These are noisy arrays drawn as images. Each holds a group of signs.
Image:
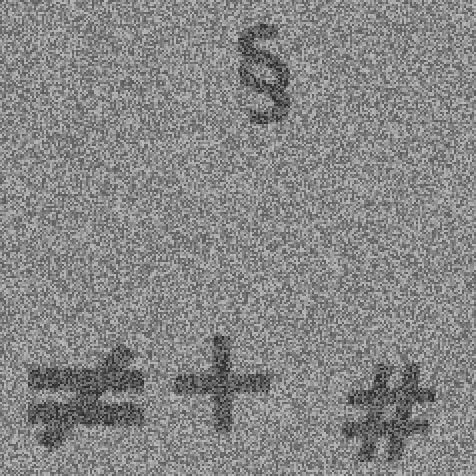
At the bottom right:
hash sign
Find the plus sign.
bottom middle
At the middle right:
nothing
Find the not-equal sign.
bottom left
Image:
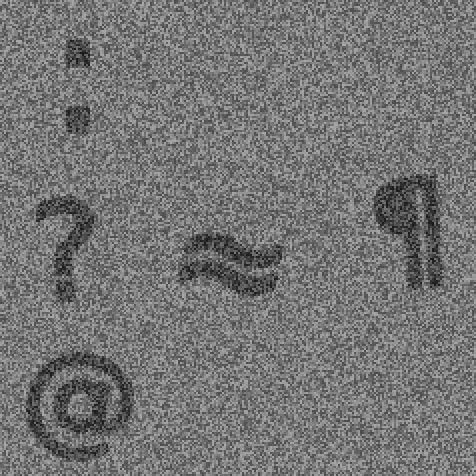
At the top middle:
nothing
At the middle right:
pilcrow
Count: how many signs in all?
5
